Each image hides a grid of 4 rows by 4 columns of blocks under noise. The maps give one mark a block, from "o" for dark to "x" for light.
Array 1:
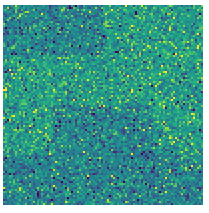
o o x x
x x x x
x o o x
o o o o
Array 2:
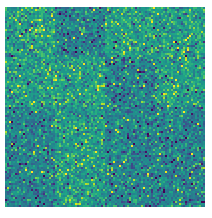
x o x x
x x o x
o x o o
o x o o
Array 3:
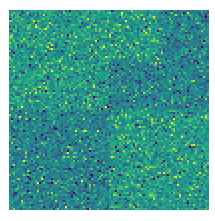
x x x o
x x o o
o o x x
o o x x
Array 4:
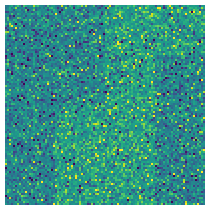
o o x x
o o x o
o x x o
o x x o
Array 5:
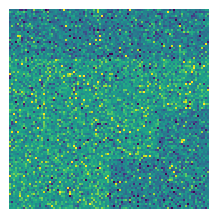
o o o o
x x x x
x x x o
x x o o
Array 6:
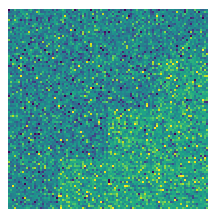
o o o o
o o o x
o o x x
o x x x
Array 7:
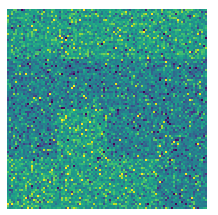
x x x x
o o o o
o x o o
x x x o
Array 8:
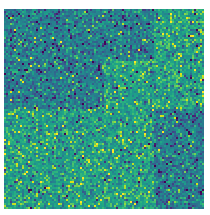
o o o x
o o x x
x x x o
x x x o
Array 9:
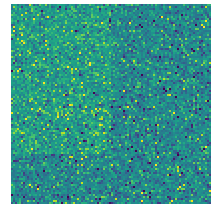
x x o o
x x o o
x x o o
o o o o
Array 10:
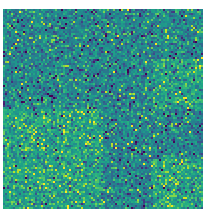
o o o o
o o o x
x x o o
x x o x
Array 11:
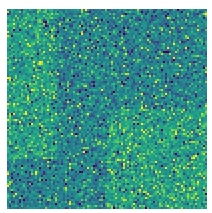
x o o o
x o o o
x o x x
o o x x
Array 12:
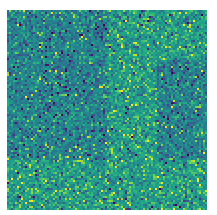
o o x x
o o x o
o o x o
x x x x
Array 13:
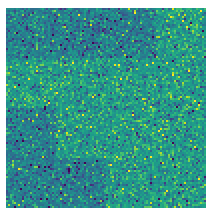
o o o x
x x x x
o x x x
o o x x
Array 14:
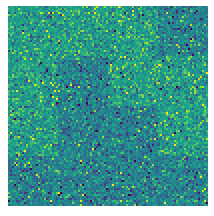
x x x o
x o x x
x o o x
o o o o
